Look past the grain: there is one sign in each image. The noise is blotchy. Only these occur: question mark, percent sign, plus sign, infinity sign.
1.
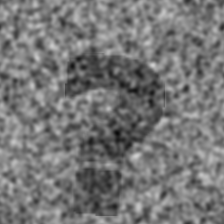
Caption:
dark question mark
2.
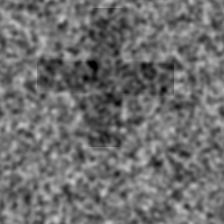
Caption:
dark plus sign
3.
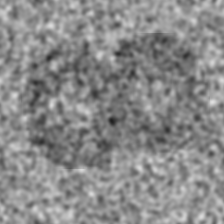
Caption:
dark infinity sign
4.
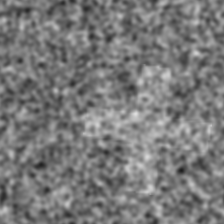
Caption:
light plus sign
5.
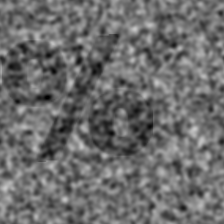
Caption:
dark percent sign
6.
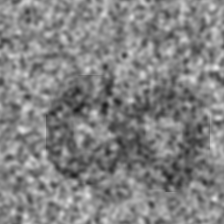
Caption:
dark infinity sign
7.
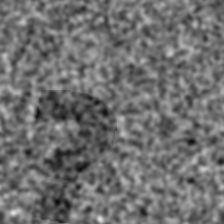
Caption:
dark question mark
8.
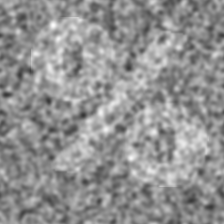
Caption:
light percent sign
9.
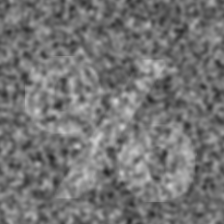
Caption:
light percent sign
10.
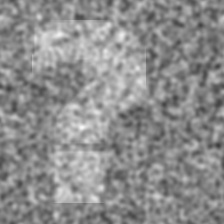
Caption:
light question mark
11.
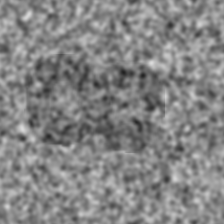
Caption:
dark infinity sign
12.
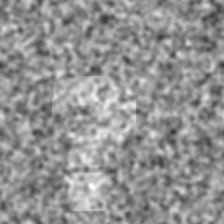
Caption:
light question mark
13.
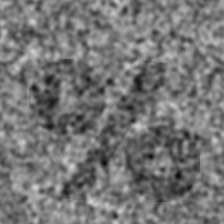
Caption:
dark percent sign
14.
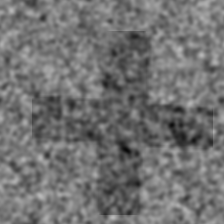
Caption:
dark plus sign
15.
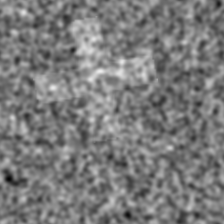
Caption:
light plus sign
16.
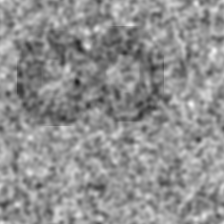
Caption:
dark infinity sign
